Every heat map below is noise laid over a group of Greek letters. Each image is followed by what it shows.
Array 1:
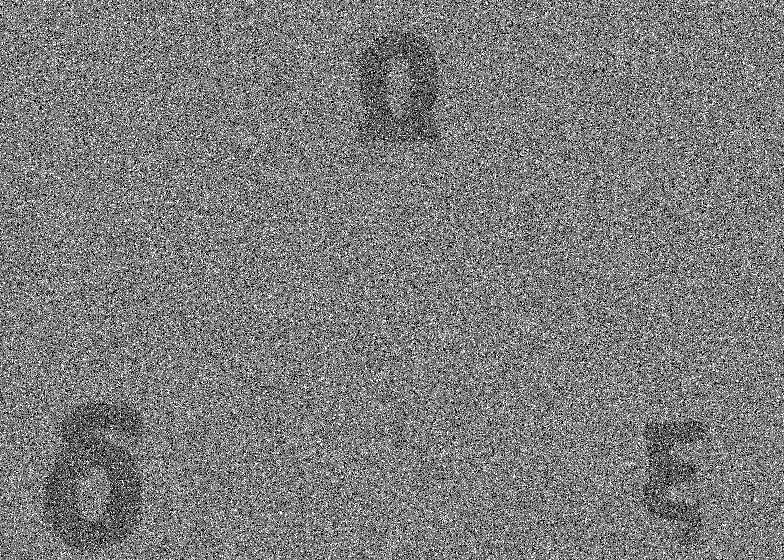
top middle: omega; bottom left: delta; bottom right: xi
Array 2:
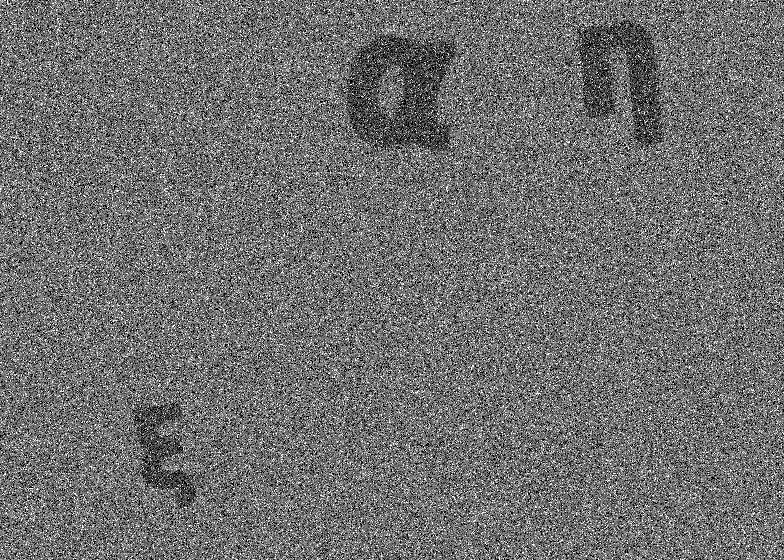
top middle: alpha; top right: eta; bottom left: xi
